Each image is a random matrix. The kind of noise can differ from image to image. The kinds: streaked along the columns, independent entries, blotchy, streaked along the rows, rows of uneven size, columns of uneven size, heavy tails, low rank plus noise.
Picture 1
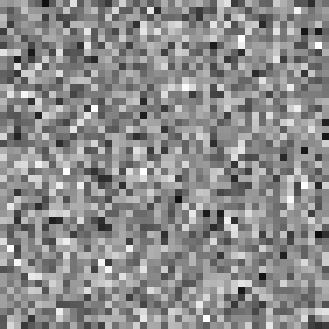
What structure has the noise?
independent entries
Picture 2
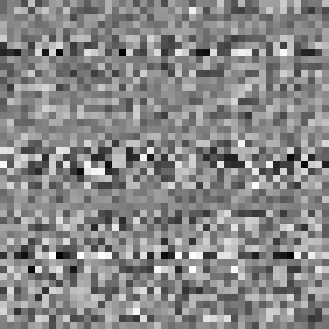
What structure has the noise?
rows of uneven size
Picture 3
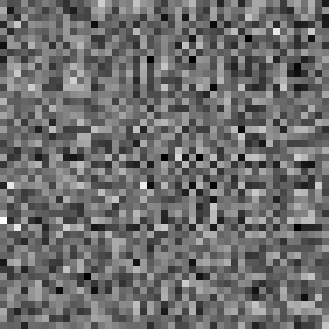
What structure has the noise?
low rank plus noise
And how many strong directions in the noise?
one
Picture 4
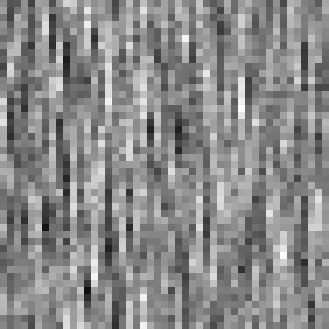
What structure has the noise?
streaked along the columns
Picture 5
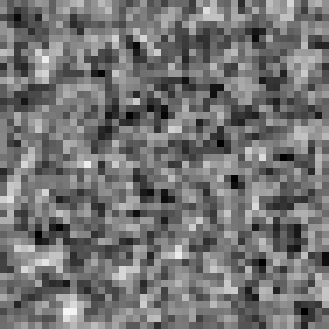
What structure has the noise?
blotchy
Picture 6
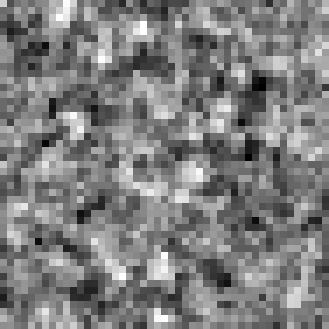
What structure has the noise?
blotchy
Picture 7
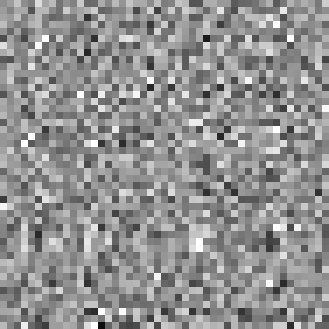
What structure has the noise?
low rank plus noise
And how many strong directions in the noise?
three or four
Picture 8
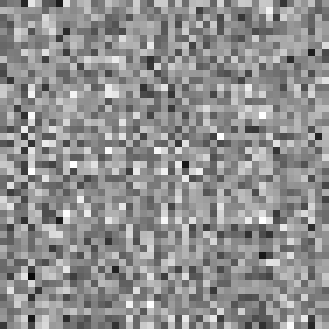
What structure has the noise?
low rank plus noise
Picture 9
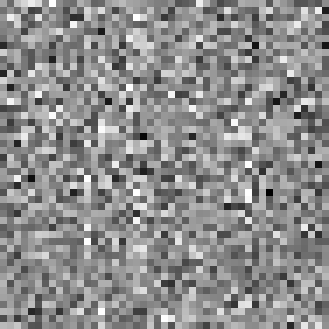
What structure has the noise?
low rank plus noise
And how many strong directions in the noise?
five to eight
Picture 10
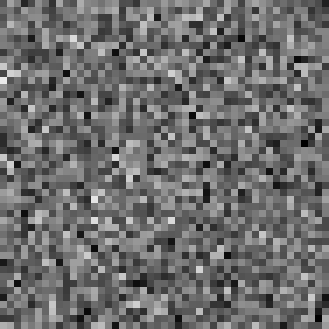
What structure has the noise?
independent entries
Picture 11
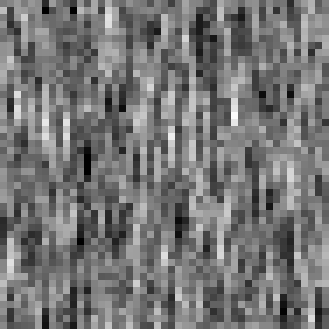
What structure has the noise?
streaked along the columns
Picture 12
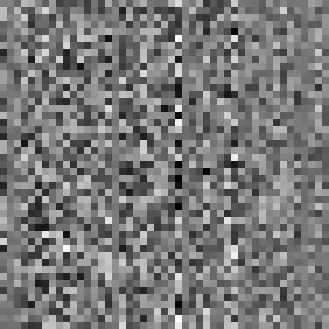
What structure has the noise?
columns of uneven size
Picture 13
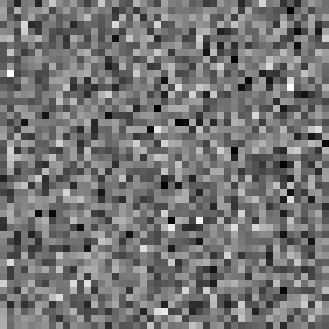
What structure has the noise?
independent entries
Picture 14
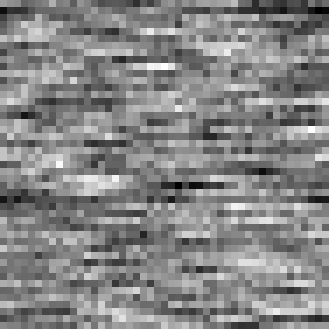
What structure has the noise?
streaked along the rows
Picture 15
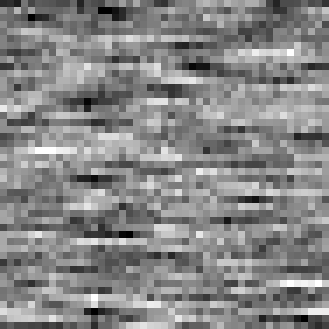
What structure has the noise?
streaked along the rows
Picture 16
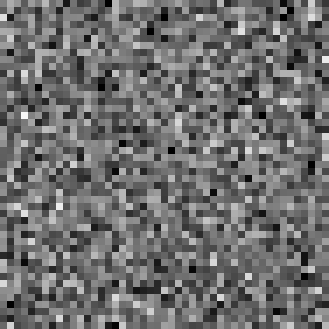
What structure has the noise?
independent entries
